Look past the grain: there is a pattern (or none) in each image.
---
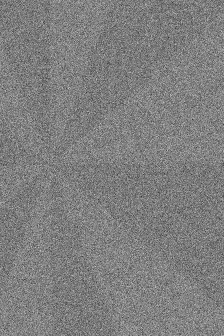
spokes from one point
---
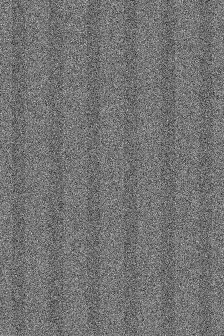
vertical stripes
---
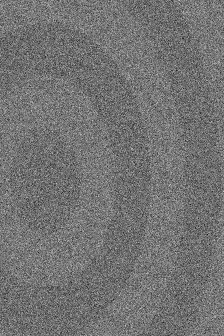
rings round one point
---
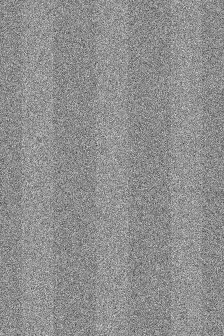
vertical stripes
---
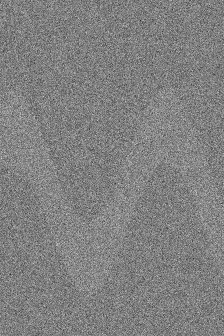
a wavy band
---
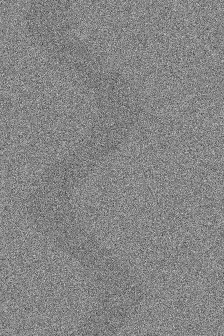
a wavy band
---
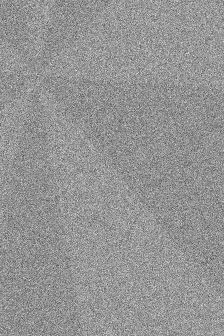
spokes from one point
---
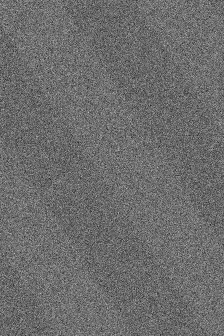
diagonal stripes
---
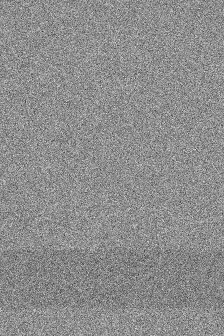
one horizontal stripe
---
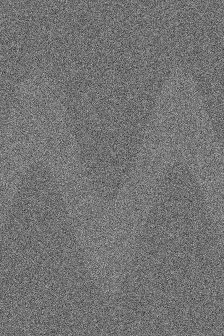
a wavy band
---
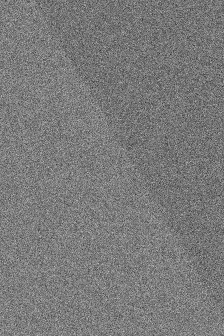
a sharp edge
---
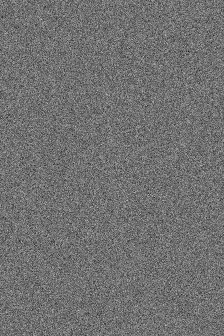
only noise
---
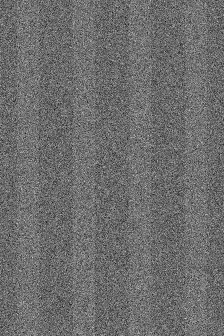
vertical stripes
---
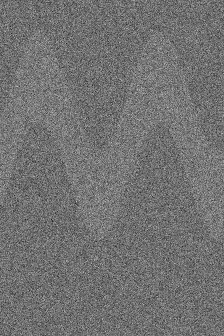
a wavy band
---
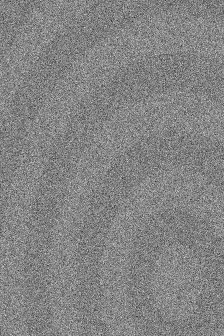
rings round one point
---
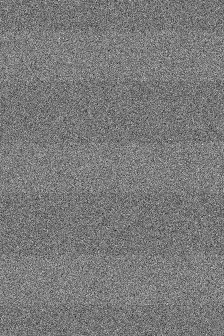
horizontal stripes
